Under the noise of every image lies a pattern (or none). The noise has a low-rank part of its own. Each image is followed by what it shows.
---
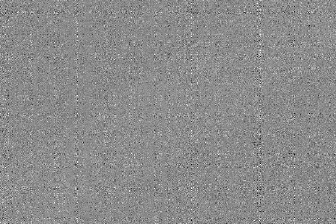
a diagonal band
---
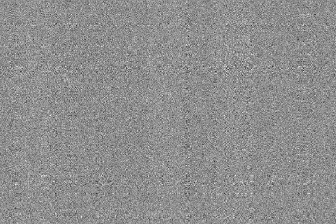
bands of columns
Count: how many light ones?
3
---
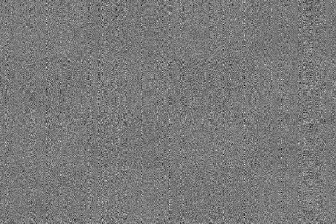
a checkerboard
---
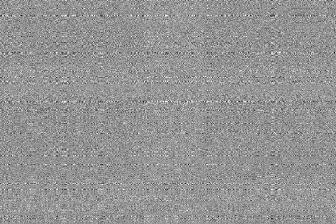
bands of rows crossing bands of columns
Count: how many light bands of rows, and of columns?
2 and 1
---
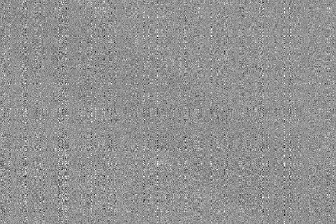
a diagonal band
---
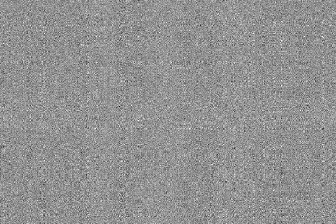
bands of rows crossing bands of columns
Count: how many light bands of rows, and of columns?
1 and 3
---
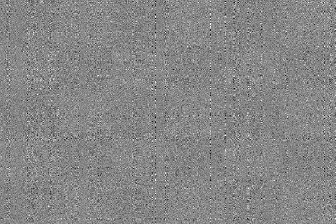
a checkerboard
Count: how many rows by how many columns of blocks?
5 by 6
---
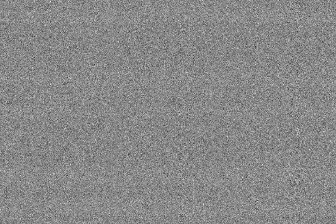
bands of rows
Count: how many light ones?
5
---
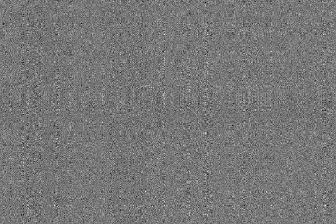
bands of rows crossing bands of columns
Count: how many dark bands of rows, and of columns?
1 and 2
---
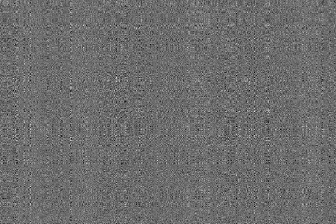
bands of columns
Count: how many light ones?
4
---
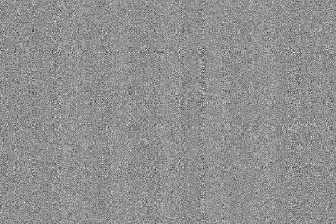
bands of columns
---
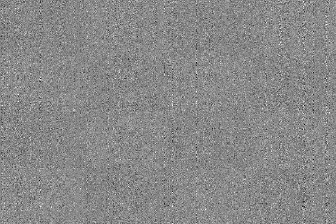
a checkerboard
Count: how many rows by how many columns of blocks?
4 by 4
